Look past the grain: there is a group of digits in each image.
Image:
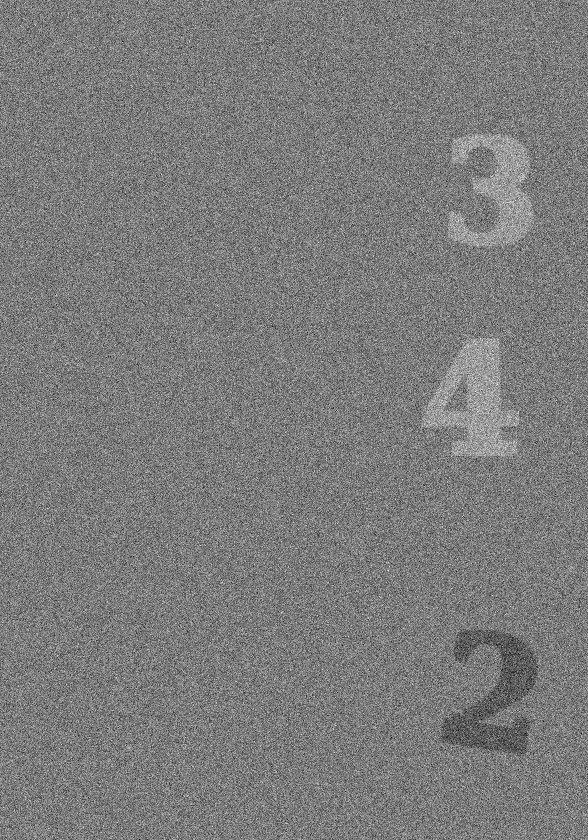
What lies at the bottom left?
nothing
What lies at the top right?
3
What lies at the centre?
nothing
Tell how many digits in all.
3
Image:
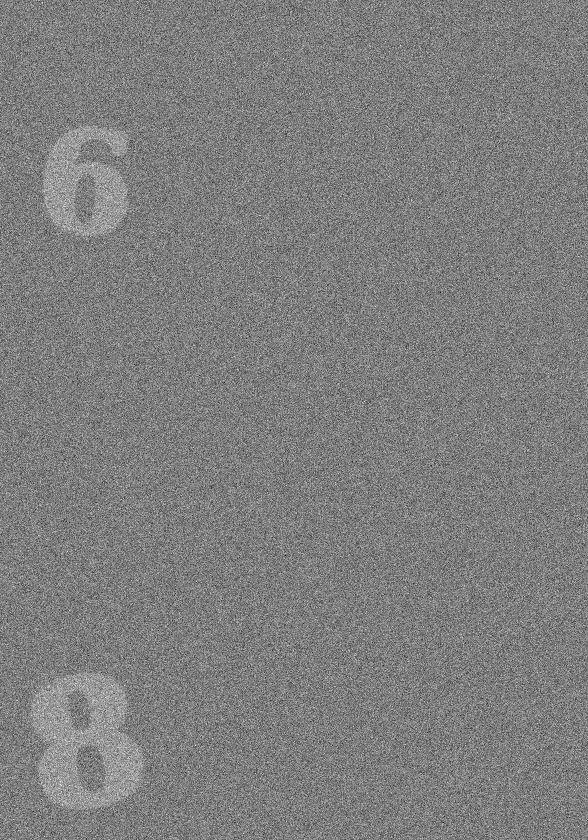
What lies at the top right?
nothing
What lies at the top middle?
nothing
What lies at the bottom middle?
nothing
